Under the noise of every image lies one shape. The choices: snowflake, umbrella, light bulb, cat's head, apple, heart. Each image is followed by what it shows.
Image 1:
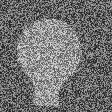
light light bulb
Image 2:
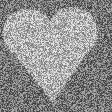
light heart
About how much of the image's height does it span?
nearly all
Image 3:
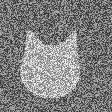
light cat's head
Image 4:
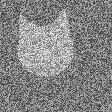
light cat's head
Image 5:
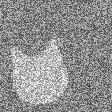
light cat's head
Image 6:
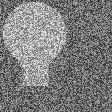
light light bulb
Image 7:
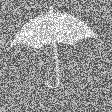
light umbrella
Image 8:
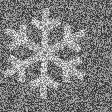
light snowflake
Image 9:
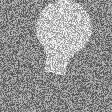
light light bulb
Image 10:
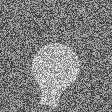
light light bulb
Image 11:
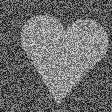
light heart
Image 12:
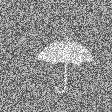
light umbrella
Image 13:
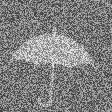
light umbrella
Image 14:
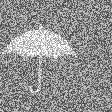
light umbrella
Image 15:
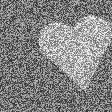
light heart
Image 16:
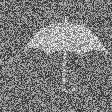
light umbrella
